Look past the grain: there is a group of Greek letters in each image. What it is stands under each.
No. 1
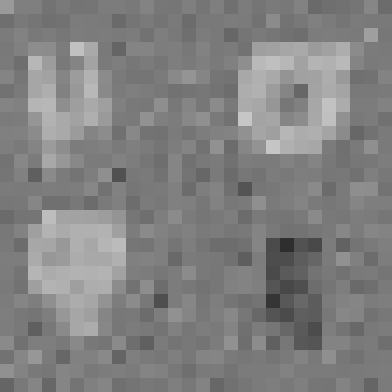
top left: light mu; top right: light sigma; bottom left: light phi; bottom right: dark xi
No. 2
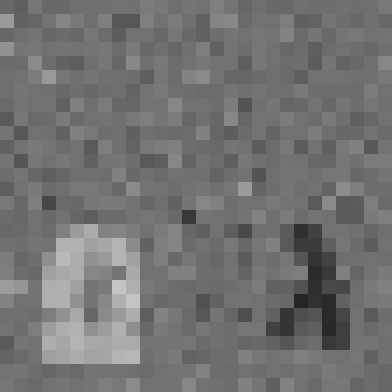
bottom left: light omega; bottom right: dark lambda
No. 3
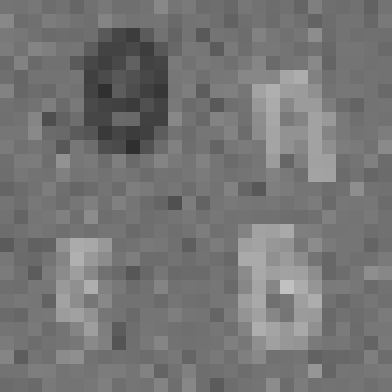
top left: dark theta; top right: light eta; bottom left: light xi; bottom right: light delta
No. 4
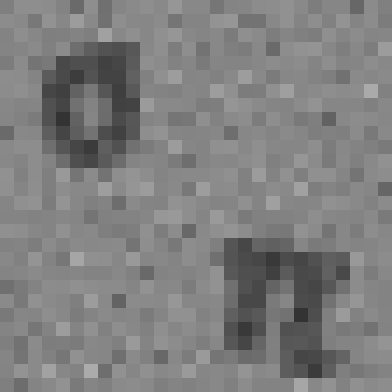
top left: dark sigma; bottom right: dark pi
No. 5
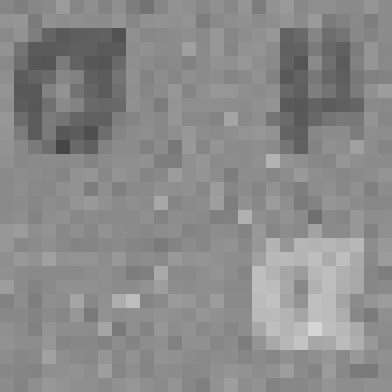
top left: dark sigma; top right: dark mu; bottom right: light alpha
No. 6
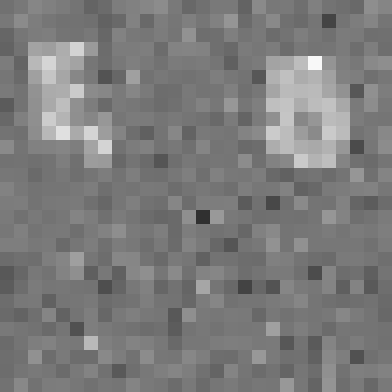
top left: light xi; top right: light delta
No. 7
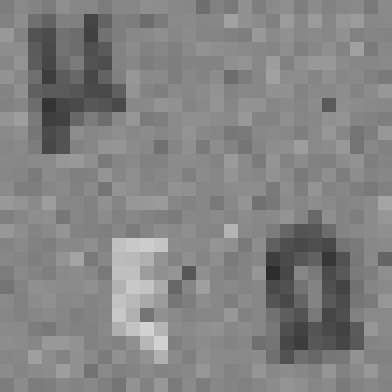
top left: dark mu; bottom left: light xi; bottom right: dark omega
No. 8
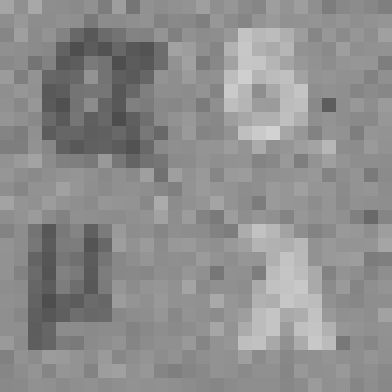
top left: dark alpha; top right: light delta; bottom left: dark mu; bottom right: light lambda
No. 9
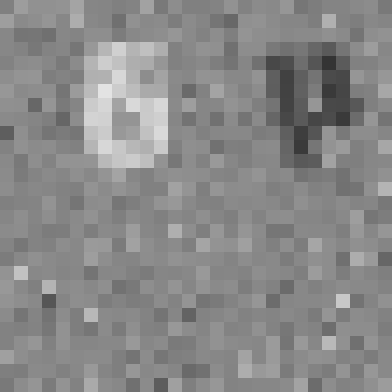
top left: light delta; top right: dark mu
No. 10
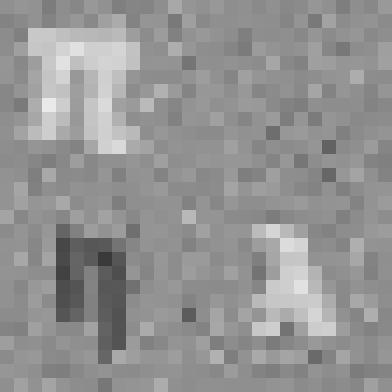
top left: light pi; bottom left: dark eta; bottom right: light lambda
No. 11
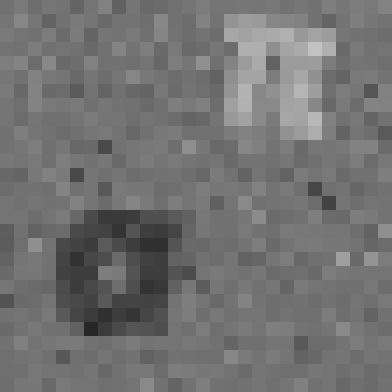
top right: light pi; bottom left: dark sigma
